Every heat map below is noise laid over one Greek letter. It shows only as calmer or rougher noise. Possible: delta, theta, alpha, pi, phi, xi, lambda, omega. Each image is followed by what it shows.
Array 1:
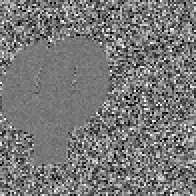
phi
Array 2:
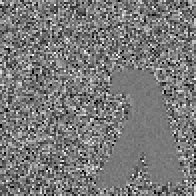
lambda
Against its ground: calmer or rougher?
calmer
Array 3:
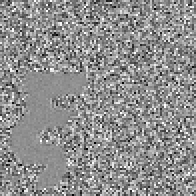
xi
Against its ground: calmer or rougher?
calmer
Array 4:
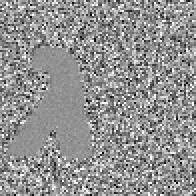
lambda
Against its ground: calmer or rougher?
calmer
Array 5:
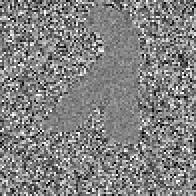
lambda
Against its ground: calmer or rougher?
calmer
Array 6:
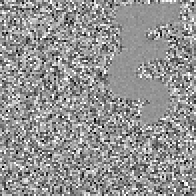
xi
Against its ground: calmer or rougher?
calmer
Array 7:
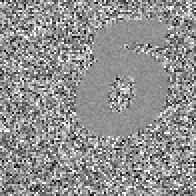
delta
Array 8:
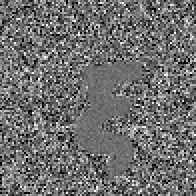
xi
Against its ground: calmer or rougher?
calmer
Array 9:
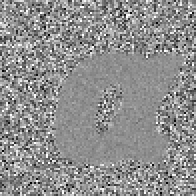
alpha
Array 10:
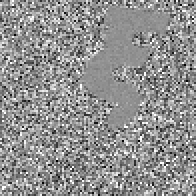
xi
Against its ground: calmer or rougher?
calmer
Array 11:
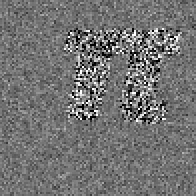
pi
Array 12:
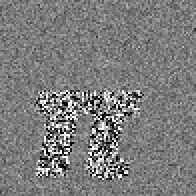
pi
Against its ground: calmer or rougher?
rougher
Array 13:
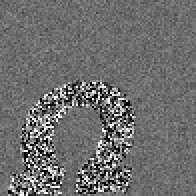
omega
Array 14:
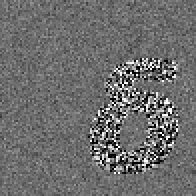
delta
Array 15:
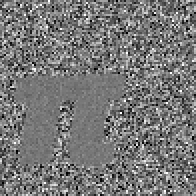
pi
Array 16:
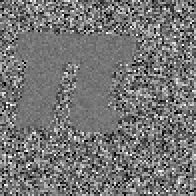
pi
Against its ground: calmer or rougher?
calmer
